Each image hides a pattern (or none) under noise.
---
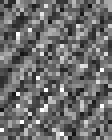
diagonal stripes
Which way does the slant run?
bottom left to top right
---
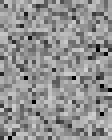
only noise
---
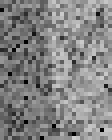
a sharp edge
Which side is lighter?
right
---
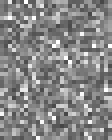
only noise
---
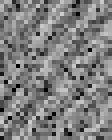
diagonal stripes
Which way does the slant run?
bottom left to top right
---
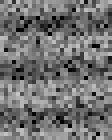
horizontal stripes
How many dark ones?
3
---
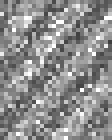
diagonal stripes
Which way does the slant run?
bottom left to top right
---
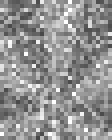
spokes from one point
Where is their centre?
bottom middle
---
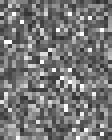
only noise
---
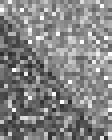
a sharp edge
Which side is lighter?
top right
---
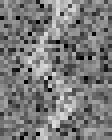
a wavy band
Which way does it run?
top to bottom
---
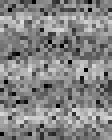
horizontal stripes
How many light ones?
3
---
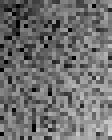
a smooth slope
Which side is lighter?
bottom right
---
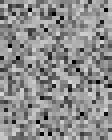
only noise
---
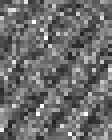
diagonal stripes
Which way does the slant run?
bottom left to top right
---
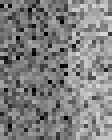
a sharp edge
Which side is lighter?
right
